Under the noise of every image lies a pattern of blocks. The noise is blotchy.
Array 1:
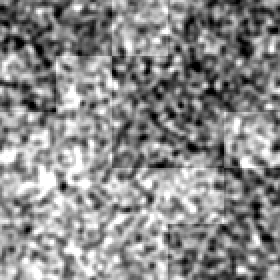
mirrored about the diagonal from the bottom left
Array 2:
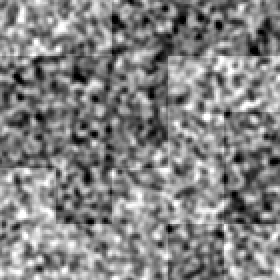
no symmetry
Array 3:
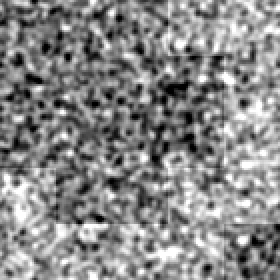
mirrored about the diagonal from the top left
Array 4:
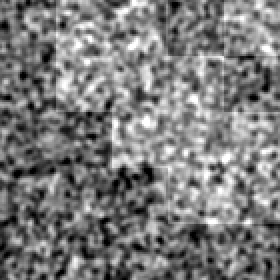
mirrored about the diagonal from the bottom left
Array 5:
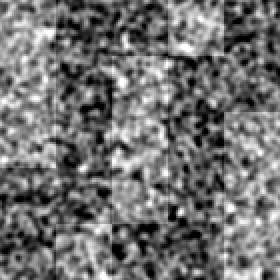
the same after a half turn
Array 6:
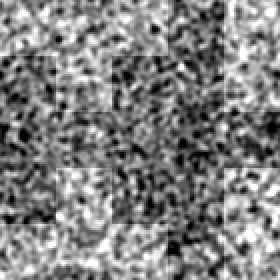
top and bottom mirror each other
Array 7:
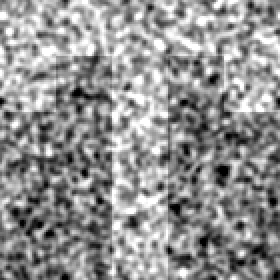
left and right mirror each other
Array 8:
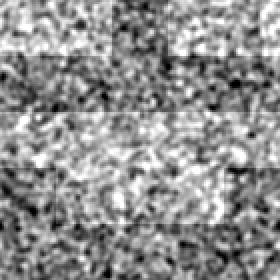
left and right mirror each other
